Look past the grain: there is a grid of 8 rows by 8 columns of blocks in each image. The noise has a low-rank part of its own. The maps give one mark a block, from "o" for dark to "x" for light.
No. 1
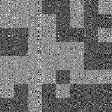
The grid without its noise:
x x x o o x o x
x x x x o x o o
o o x x o o o x
o o x x x x o o
x x x x x x o o
x x x x o x x x
x o x o x o o o
o o x o o o o o
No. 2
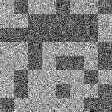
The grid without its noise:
x o x x o x x o
x x o o o o o x
o o o o o o o x
x x o x x x x o
x x o x o o x o
x o x x x x o x
x o x x o x x o
o x x x x x o o
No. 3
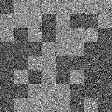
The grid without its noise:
o x x x x x x x
x x x o x o o x
x o x o x x x o
o o o x x x o o
o o x x o o o o
o x o x o x o o
o o x x x o o o
o x x x x o x o
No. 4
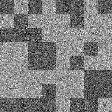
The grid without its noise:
o x o x o o x o
x o x x x o x x
o o o x x x x x
x x o o x x o x
x x o o x o x x
x x x x x x o o
x x x o x x o o
o o o o x o o x
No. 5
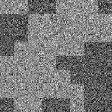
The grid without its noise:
x x o o x x x o
o o x x x x x x
o o x x x x x x
o x x x x x o o
x x x x o o o o
x x x x x o o o
x x x x x x o o
o x x o o x o o
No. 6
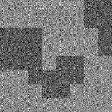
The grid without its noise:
x x x x x x o o
x x x x x x o o
o o o x x x x o
o o o x x x x o
o o o x o o x x
x x o o o o x x
x x x o o x x x
x x x x x x x x
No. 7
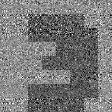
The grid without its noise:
x x x x x x x x
x x o o o o x x
x x o o o o o x
x x x x o o o x
x x x o o o o x
x x x x x o o x
x x o o o o o x
x x o o o o x x
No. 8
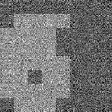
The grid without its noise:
o o o o o o o o
o x x x x o o o
x x x x o o o o
x x x x o o o o
x x x x x o o o
x x o x x o o o
x x x x x o o o
o x x x o o o o
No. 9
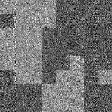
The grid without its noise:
x x x x o o o o
o x x x o o o o
x x x o o o o o
x x x o o o o o
x x x o o x o o
o x x o x x o x
o o o x x x o o
o o o x x x o o
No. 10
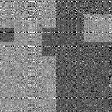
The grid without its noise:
x x x x o o o o
x x x x o o x x
o x x o o o x x
x x x o o o o o
x x x x o o o o
x x x x o o o o
x x x x o o o o
x x x x o o o o
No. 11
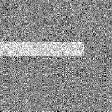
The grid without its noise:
o o o o o o o o
o o o o o o o o
o o o o o o o o
x x x x x x o o
o o o o o o o o
o o o o o o o o
o o o o o o o o
o o o o o o o o
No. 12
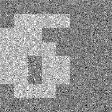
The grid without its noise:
o o o o o o o o
o x x x x o o o
x x x o o o o o
x x x x o o o o
x x o x x o o o
x x o x x o o o
o x x x o o o o
o o o o o o o o
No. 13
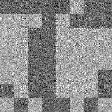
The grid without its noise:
o o o o o x o o
x x x o x o o o
x x o o x x x x
x x o o x x x x
x x o o x x x x
x x o o x x x o
o x o o x x x o
x o x o o x o x
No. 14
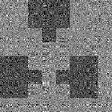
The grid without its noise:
x x o o o x x x
x x o o o x x x
x x x o x x x x
x x x x x x x x
o o x x x o o x
o o o x o o o x
o o x x x o o x
x x x x x x x x
